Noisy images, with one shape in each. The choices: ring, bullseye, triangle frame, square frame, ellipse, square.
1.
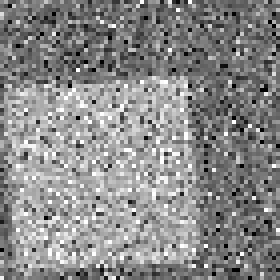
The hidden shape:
square
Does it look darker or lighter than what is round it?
lighter
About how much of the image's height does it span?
two thirds
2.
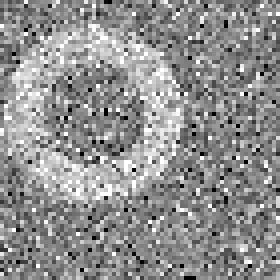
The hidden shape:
ring
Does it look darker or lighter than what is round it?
lighter
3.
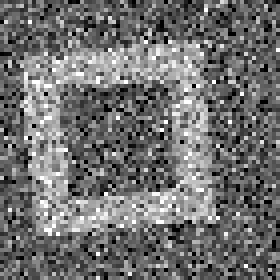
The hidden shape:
square frame
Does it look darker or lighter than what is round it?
lighter
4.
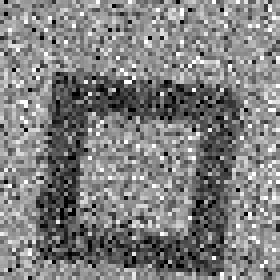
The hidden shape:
square frame
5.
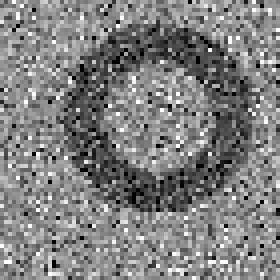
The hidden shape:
ring
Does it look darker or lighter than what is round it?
darker
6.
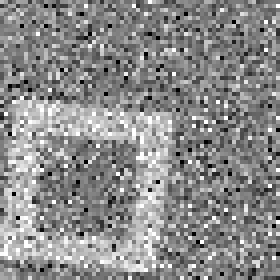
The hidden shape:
square frame
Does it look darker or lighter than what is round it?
lighter
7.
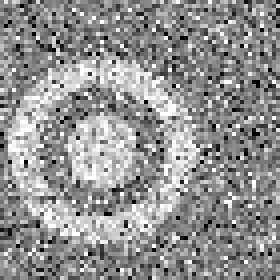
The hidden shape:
bullseye
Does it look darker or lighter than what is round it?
lighter
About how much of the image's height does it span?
two thirds
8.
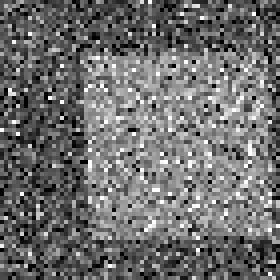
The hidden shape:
square
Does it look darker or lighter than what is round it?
lighter
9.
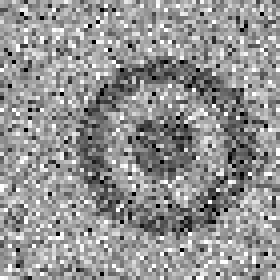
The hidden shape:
bullseye
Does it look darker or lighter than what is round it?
darker
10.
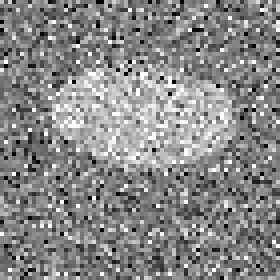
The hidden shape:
ellipse
